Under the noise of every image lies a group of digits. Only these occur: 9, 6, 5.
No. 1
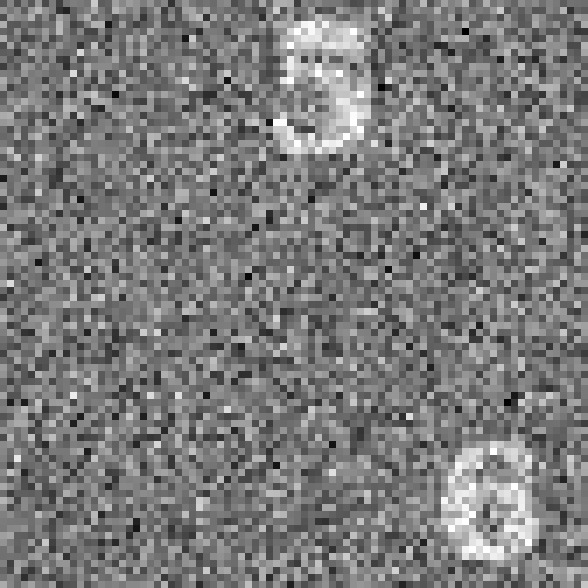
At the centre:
nothing
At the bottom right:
6
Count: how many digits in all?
2
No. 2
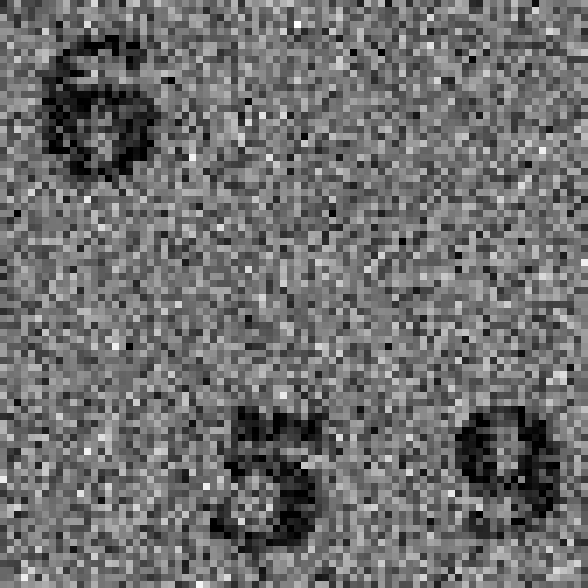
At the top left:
6
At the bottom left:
nothing
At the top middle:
nothing
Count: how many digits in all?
3
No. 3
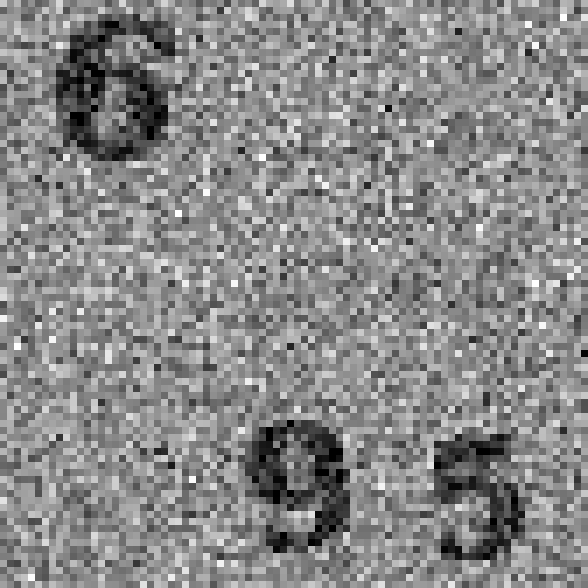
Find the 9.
bottom middle
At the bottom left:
nothing
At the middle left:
nothing
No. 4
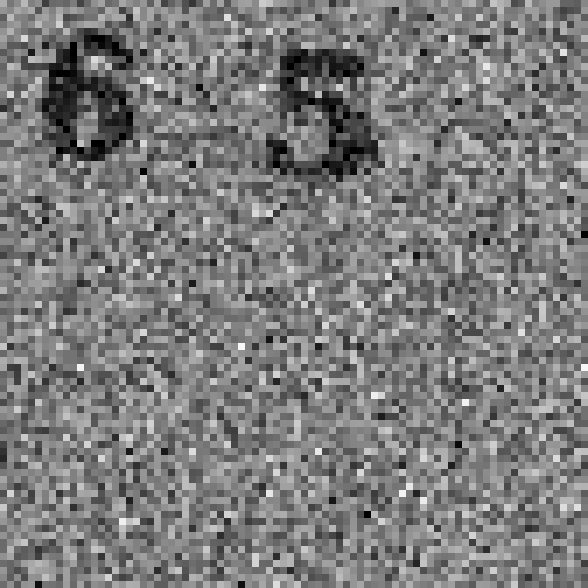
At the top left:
6
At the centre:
nothing
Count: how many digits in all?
2
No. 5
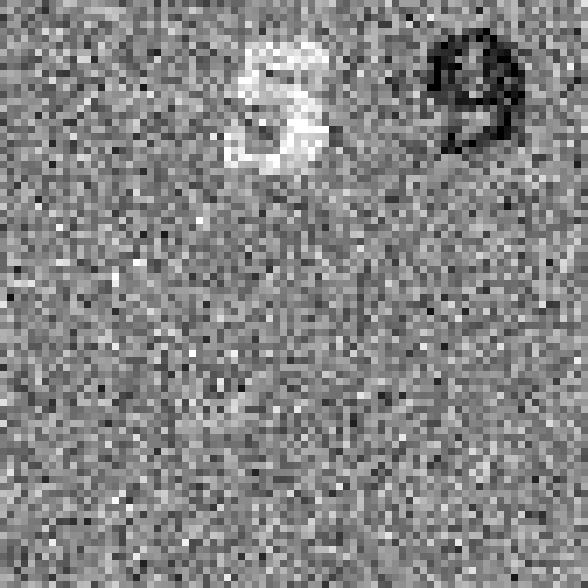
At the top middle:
5
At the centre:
nothing
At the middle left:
nothing
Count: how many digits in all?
2
